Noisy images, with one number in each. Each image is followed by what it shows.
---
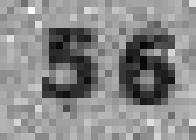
56
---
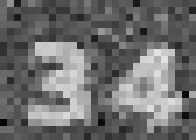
34
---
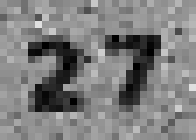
27
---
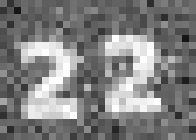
22
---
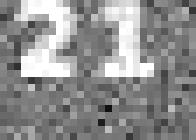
21
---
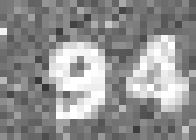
94
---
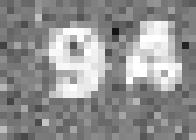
94
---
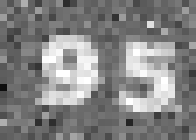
95
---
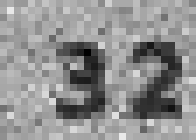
32
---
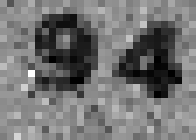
94
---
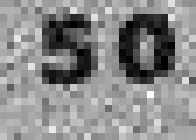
50
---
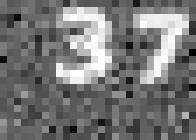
37
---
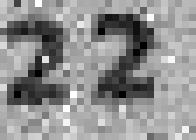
22
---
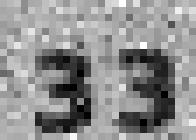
33
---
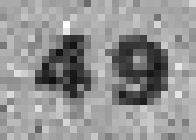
49
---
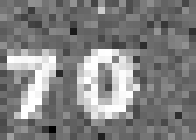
70
